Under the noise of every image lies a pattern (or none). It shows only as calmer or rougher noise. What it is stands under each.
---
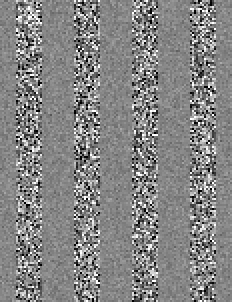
vertical stripes
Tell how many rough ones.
4
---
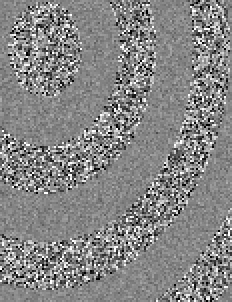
rings round one point
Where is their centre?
top left
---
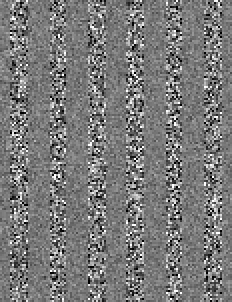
vertical stripes
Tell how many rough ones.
6
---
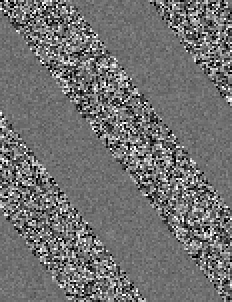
diagonal stripes
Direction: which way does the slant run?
top left to bottom right
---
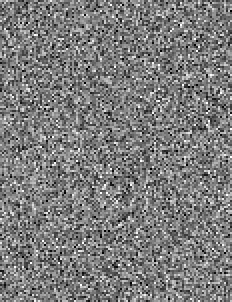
only noise
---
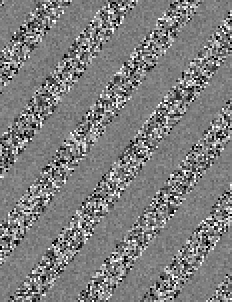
diagonal stripes
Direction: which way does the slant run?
bottom left to top right
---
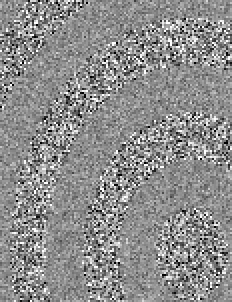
rings round one point
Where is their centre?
bottom right
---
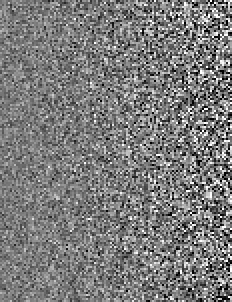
a smooth slope
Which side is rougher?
right
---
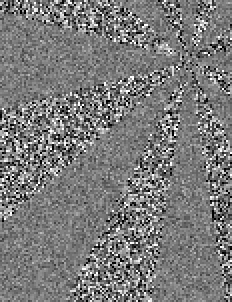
spokes from one point
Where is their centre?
top right
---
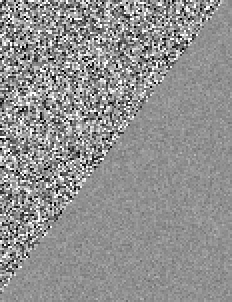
a sharp edge
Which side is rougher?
top left
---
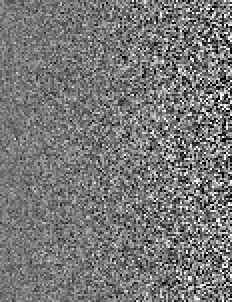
a smooth slope
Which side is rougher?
right
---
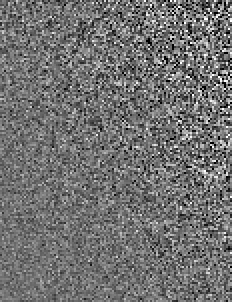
a smooth slope
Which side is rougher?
top right
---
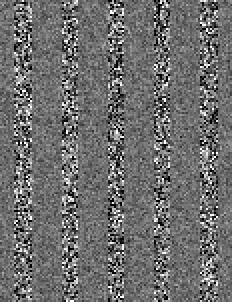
vertical stripes
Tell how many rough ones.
5
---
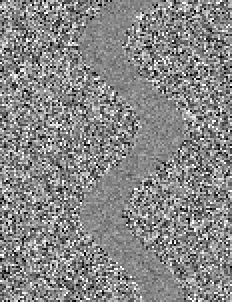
a wavy band
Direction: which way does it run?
top to bottom
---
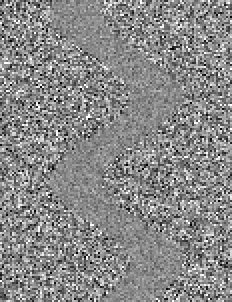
a wavy band
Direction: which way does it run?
top to bottom
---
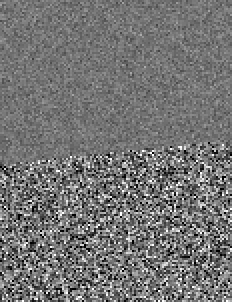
a sharp edge
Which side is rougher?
bottom
